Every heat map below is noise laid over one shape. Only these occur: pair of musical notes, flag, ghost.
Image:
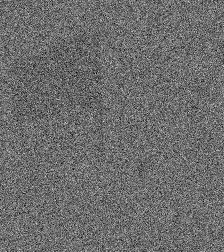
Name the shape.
flag
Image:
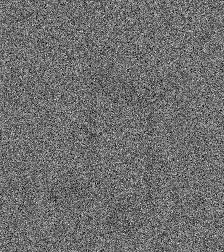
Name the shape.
pair of musical notes
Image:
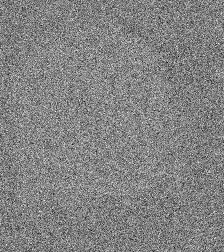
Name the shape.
ghost
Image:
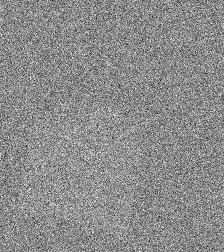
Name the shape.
ghost
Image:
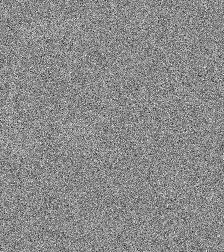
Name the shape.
pair of musical notes
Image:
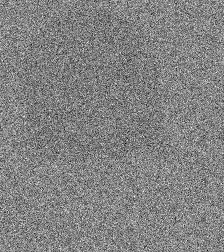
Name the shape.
ghost
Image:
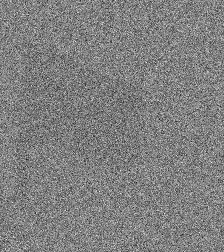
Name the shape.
flag
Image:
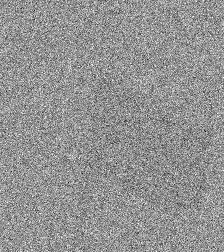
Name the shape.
flag
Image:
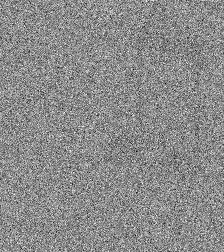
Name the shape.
pair of musical notes
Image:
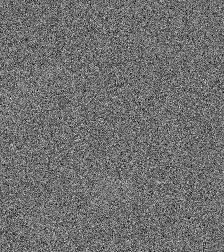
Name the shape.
pair of musical notes
